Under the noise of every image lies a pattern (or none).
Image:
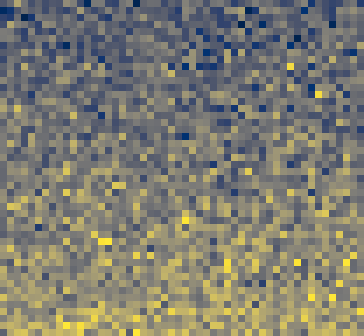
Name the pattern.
a smooth slope
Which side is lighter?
bottom
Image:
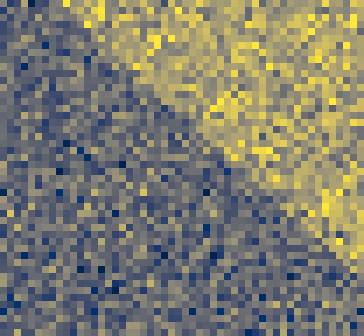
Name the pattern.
a sharp edge
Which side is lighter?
top right
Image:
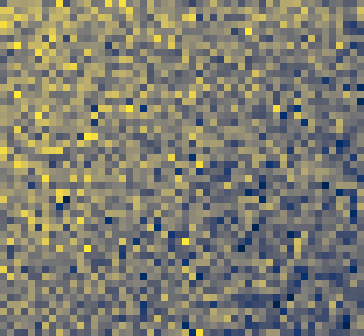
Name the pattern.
a smooth slope
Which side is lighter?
top left
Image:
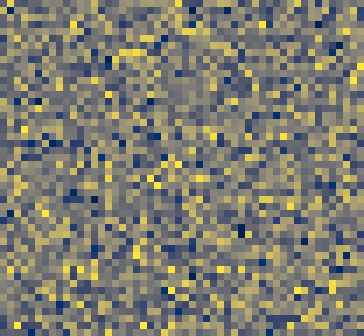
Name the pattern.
only noise
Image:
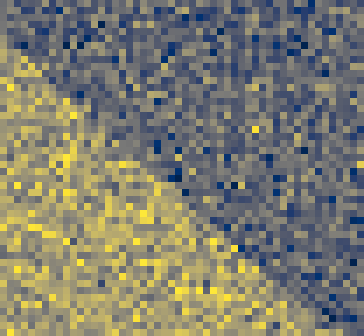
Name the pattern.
a sharp edge
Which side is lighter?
bottom left
